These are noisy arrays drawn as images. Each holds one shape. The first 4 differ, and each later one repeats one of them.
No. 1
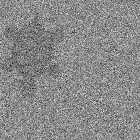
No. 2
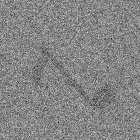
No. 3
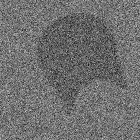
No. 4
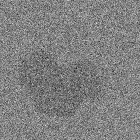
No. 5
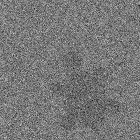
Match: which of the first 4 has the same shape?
1
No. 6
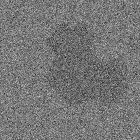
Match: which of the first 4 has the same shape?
4
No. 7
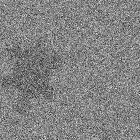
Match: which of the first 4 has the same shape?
1
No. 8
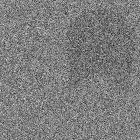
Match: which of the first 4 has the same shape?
3
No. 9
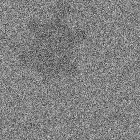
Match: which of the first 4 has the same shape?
1
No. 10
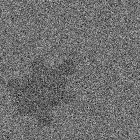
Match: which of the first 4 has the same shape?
1
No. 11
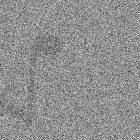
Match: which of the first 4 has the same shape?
2
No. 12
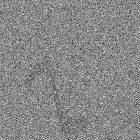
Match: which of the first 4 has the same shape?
2
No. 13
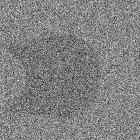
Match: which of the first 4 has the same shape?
3
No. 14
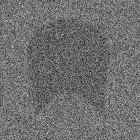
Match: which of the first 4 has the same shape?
3
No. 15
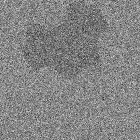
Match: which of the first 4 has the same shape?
4
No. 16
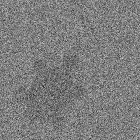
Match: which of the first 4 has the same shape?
1
